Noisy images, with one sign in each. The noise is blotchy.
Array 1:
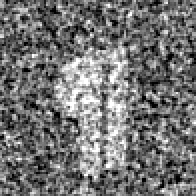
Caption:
light pilcrow
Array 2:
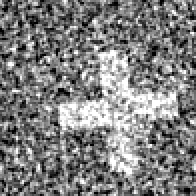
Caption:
light plus sign
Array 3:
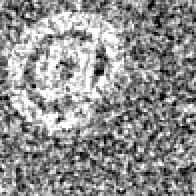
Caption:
light at sign
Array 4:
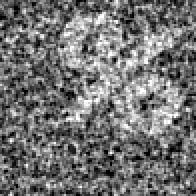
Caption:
light percent sign
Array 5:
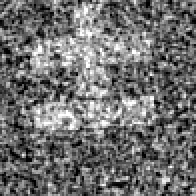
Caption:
light plus-minus sign
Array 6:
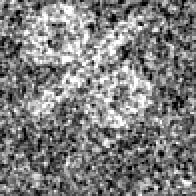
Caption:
light percent sign
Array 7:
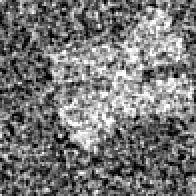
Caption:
light not-equal sign
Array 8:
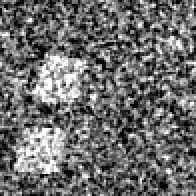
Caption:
light colon
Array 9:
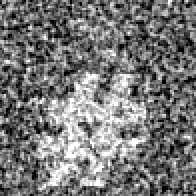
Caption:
light hash sign
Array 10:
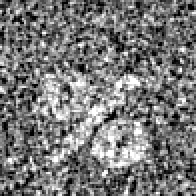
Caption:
light percent sign
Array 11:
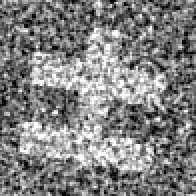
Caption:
light plus-minus sign
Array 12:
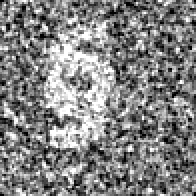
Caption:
light section sign
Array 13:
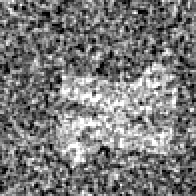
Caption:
light not-equal sign
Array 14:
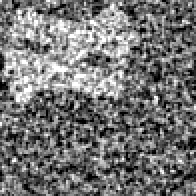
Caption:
light not-equal sign
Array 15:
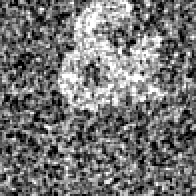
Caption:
light ampersand
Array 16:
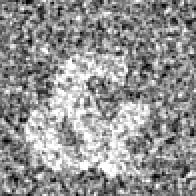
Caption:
light ampersand
